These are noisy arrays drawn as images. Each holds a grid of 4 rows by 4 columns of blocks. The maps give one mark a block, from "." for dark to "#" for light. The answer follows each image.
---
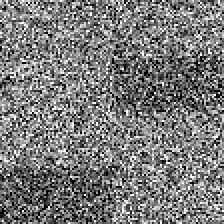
# # # #
# # . .
# # # #
. . # #
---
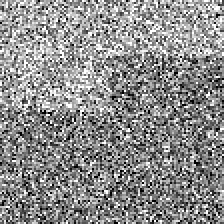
# # # #
# # . .
. . . .
. . . .
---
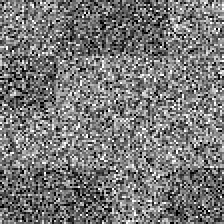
# . . #
. # # #
# # # #
. . # .
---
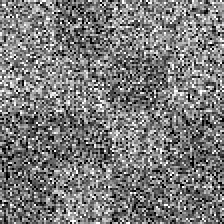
# . # #
# # . #
. . # .
. # . .
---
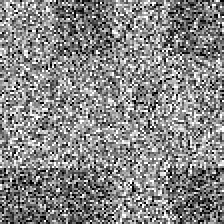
# . # .
# # # #
# # # #
. . # .
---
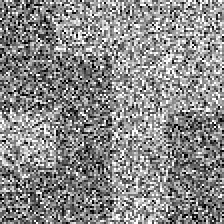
. # # #
. . # #
# . # .
. . # .
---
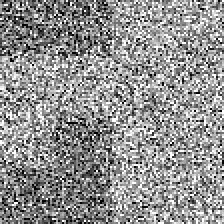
. . # #
# # # #
# . # #
. . # #
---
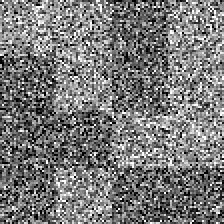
# # . #
. # . #
. . # #
. # . .
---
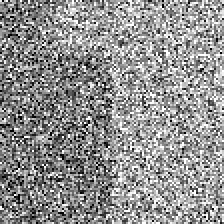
. # # #
. . # #
. . # #
. . # #
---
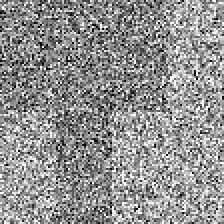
. . . #
. . . #
# . # #
# . # #
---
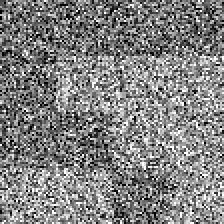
. . . .
. # # #
. . # #
# # . #
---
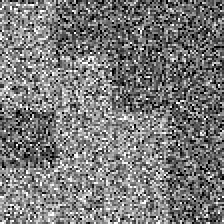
# . . .
# # . .
. # # .
# # # .
